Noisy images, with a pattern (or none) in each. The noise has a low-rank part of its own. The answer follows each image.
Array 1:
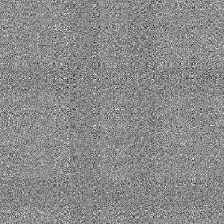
bands of rows crossing bands of columns
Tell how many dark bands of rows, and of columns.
2 and 2
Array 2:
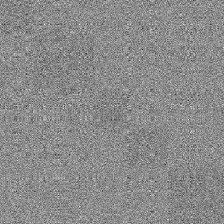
blocks along the diagonal
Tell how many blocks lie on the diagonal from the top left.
5
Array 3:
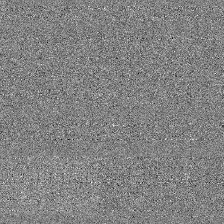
one block
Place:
bottom left
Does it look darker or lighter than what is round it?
lighter
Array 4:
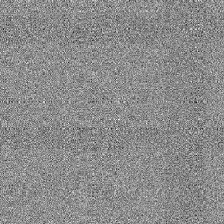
bands of rows crossing bands of columns
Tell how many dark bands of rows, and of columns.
2 and 1
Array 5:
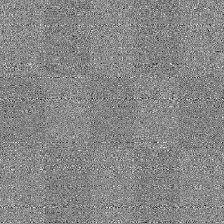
a checkerboard
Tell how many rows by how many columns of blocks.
3 by 5
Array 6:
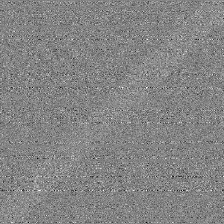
a diagonal band
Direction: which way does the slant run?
bottom left to top right
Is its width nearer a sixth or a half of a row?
a sixth
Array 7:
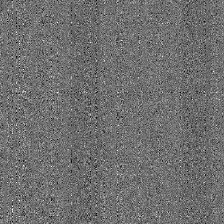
bands of columns
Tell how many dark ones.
2
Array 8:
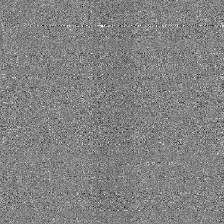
one band of columns
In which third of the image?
middle
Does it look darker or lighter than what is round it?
darker
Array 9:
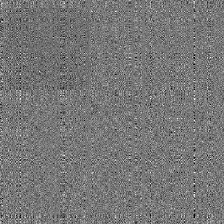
one block
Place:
top left
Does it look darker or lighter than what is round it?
darker
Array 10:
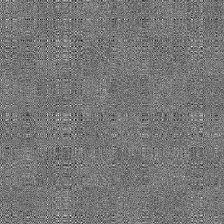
a checkerboard
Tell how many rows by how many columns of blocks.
6 by 6
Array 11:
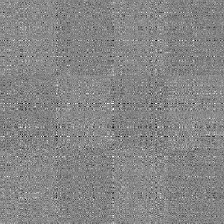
a checkerboard
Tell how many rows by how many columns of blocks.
3 by 4
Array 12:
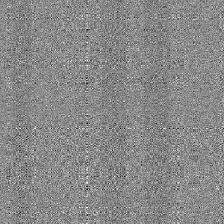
bands of columns
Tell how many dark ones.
3
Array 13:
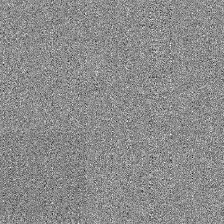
one block
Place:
bottom left
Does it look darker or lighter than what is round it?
darker
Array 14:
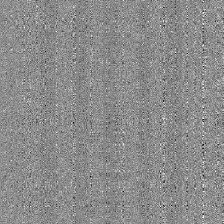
bands of columns
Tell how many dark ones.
5
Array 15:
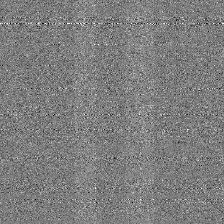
bands of columns
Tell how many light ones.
2
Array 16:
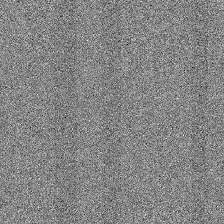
bands of columns
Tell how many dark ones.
3
